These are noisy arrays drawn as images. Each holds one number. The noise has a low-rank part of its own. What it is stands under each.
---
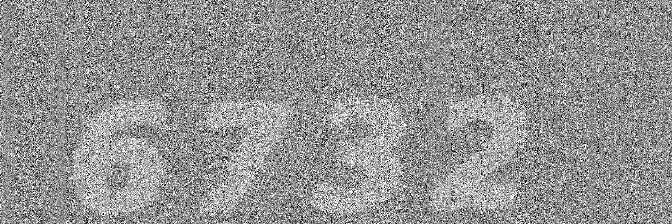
6732
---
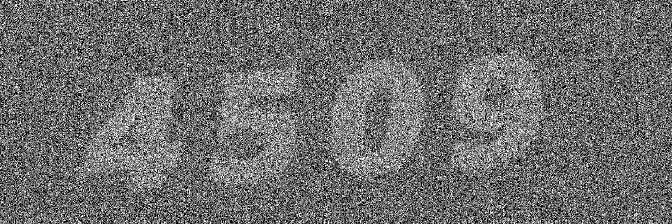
4509
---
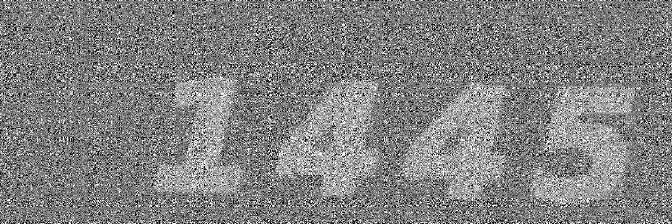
1445
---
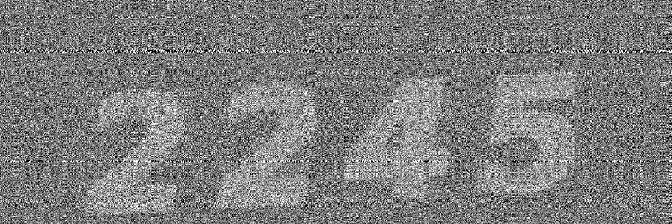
2245
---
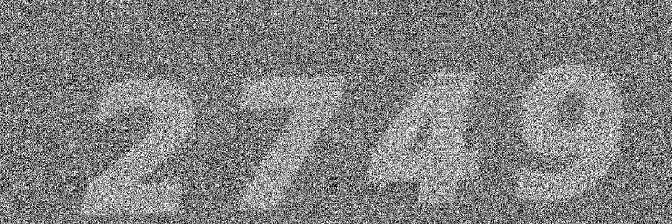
2749
